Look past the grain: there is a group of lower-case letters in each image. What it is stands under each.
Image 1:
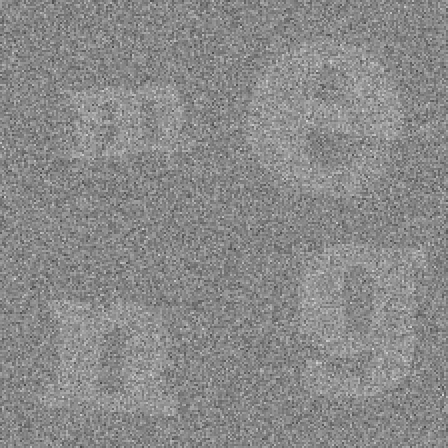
top left: m; top right: e; bottom left: n; bottom right: g
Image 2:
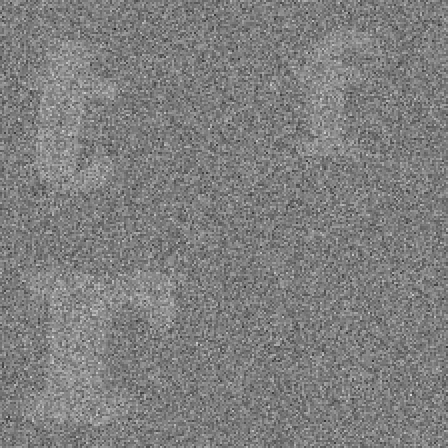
top left: t; top right: f; bottom left: r
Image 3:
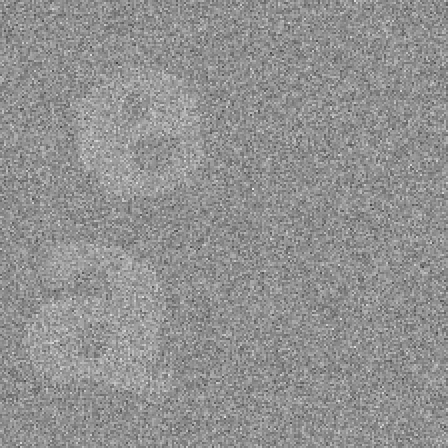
top left: e; bottom left: a
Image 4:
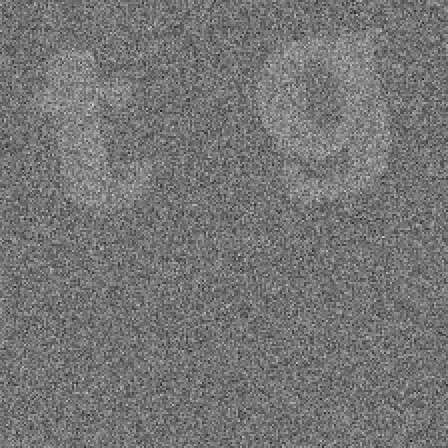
top left: t; top right: g
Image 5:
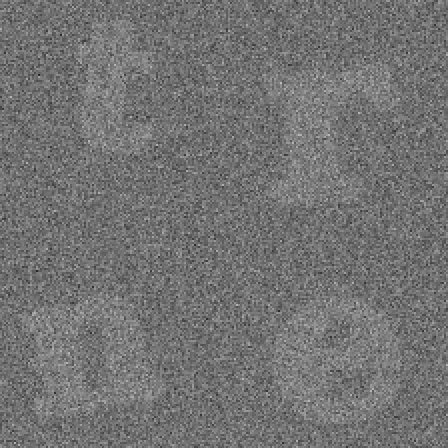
top left: t; top right: r; bottom left: n; bottom right: e
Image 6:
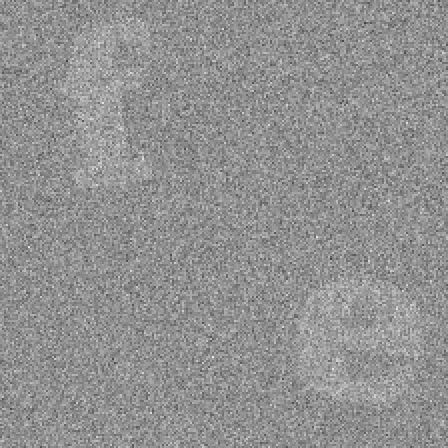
top left: f; bottom right: e
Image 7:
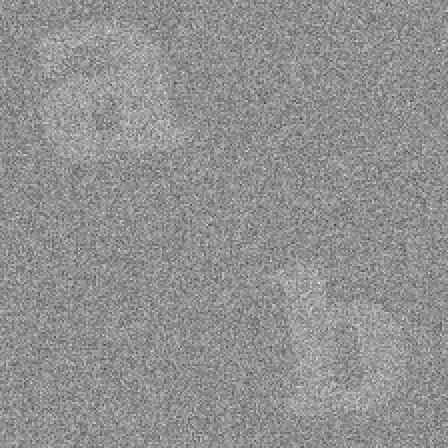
top left: a; bottom right: b
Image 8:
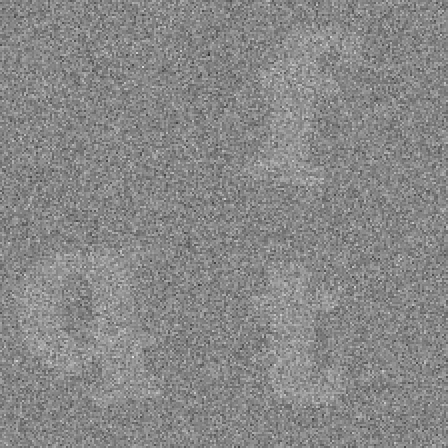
top right: f; bottom left: q; bottom right: t
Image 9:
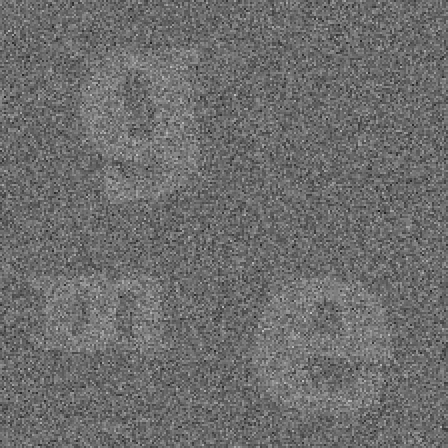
top left: g; bottom left: m; bottom right: e
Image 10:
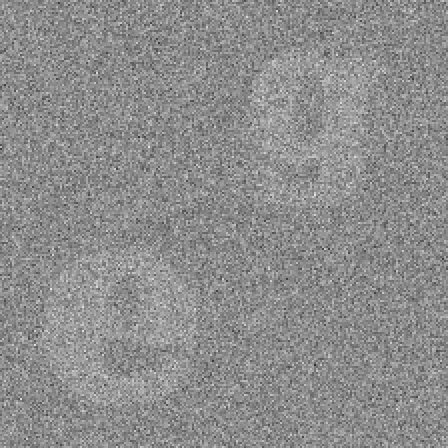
top right: g; bottom left: e
